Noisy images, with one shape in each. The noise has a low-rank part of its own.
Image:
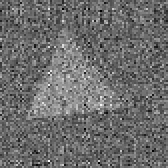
triangle
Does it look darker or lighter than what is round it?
lighter
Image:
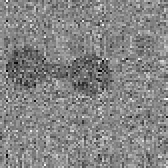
dumbbell
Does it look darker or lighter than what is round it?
darker
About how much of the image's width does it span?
two thirds
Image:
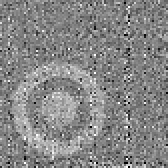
bullseye
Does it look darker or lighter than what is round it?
lighter
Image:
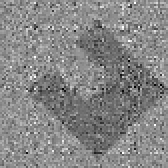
square with a notch
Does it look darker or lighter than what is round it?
darker
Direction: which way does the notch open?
up and left
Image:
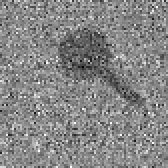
lollipop
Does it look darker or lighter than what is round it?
darker
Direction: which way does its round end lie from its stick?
up and left
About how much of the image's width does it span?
half
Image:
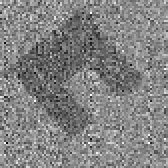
square with a notch
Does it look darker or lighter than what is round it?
darker
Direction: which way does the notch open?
down and right
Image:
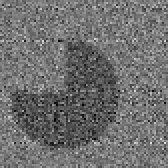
disc with a wedge cut out
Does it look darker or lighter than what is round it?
darker
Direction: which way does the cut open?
up and left
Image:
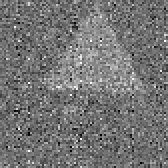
triangle
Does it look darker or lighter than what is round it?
lighter
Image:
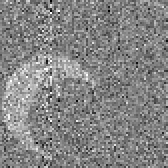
crescent
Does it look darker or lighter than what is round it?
lighter
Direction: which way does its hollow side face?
down and right
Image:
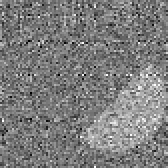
half disc
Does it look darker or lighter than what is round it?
lighter
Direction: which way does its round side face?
down and right
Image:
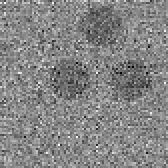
three dots
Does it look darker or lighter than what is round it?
darker
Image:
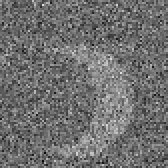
crescent
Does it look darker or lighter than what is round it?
lighter
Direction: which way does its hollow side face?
left
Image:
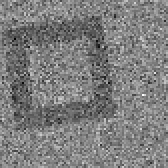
square frame
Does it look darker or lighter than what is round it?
darker
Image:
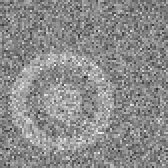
bullseye
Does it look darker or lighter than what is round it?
lighter
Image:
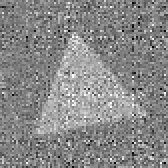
triangle
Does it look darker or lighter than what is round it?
lighter
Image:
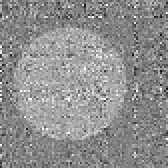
disc
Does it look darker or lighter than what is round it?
lighter
